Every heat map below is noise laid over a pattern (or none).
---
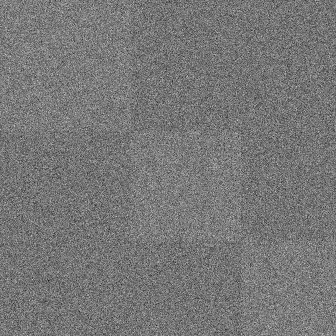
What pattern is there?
blocks along the diagonal
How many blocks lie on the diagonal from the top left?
3
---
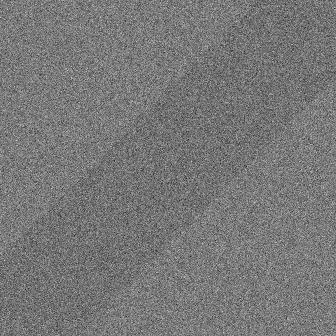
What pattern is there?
a diagonal band
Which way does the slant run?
bottom left to top right
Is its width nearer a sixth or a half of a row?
a half
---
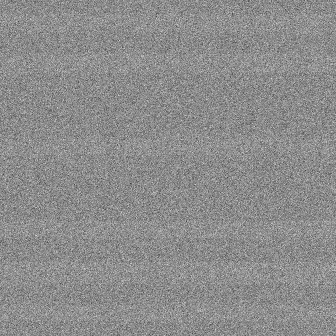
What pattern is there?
bands of rows
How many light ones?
6
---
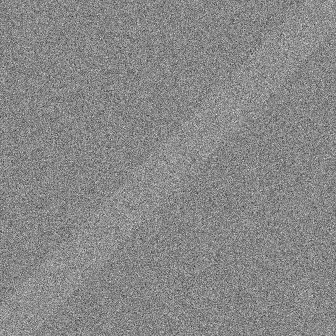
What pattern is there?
a diagonal band
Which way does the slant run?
bottom left to top right
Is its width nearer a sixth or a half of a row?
a sixth
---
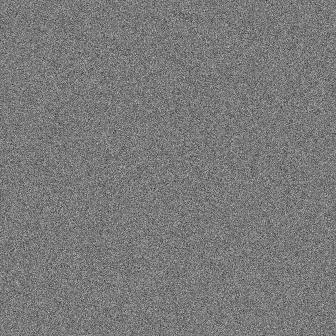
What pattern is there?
only noise
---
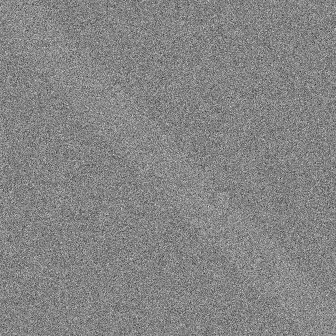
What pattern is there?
a diagonal band
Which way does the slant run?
top left to bottom right
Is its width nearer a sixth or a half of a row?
a sixth
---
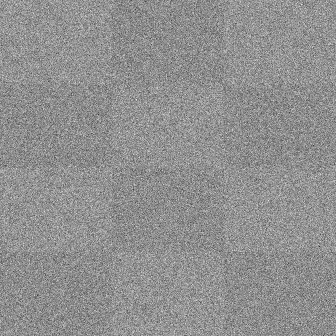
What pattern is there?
a checkerboard
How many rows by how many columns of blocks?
4 by 3
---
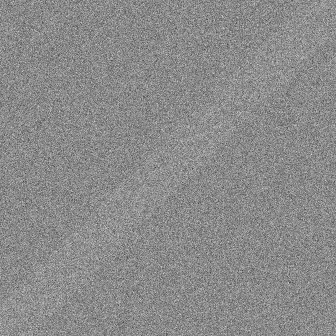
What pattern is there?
a diagonal band
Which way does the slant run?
bottom left to top right
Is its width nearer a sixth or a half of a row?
a sixth
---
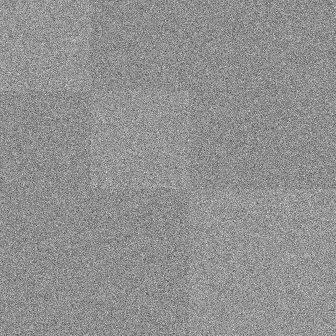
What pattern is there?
blocks along the diagonal
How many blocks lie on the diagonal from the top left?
3
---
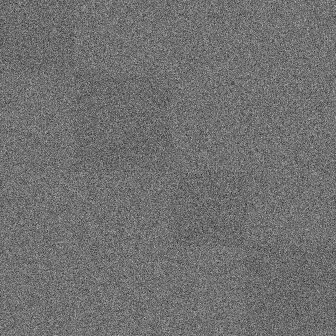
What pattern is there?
blocks along the diagonal
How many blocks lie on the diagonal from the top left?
4
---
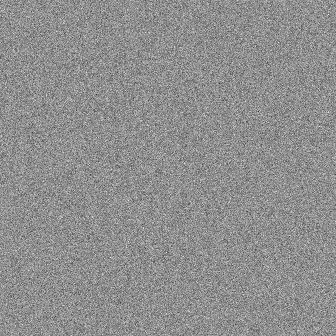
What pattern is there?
only noise
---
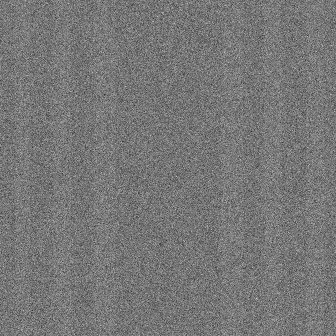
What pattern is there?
bands of columns
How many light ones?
6
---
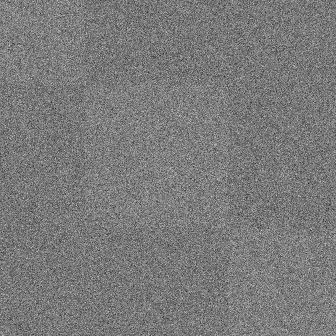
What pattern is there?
blocks along the diagonal
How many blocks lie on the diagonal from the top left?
3
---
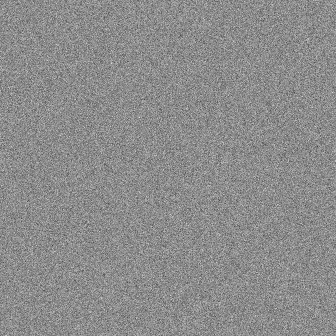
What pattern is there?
only noise
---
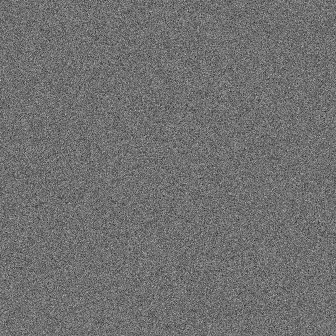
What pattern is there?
only noise
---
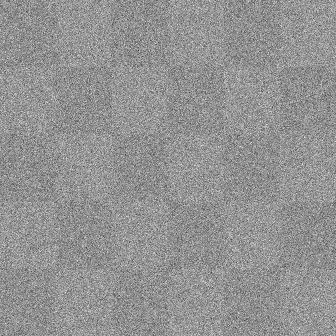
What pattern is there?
a checkerboard
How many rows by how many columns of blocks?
5 by 6
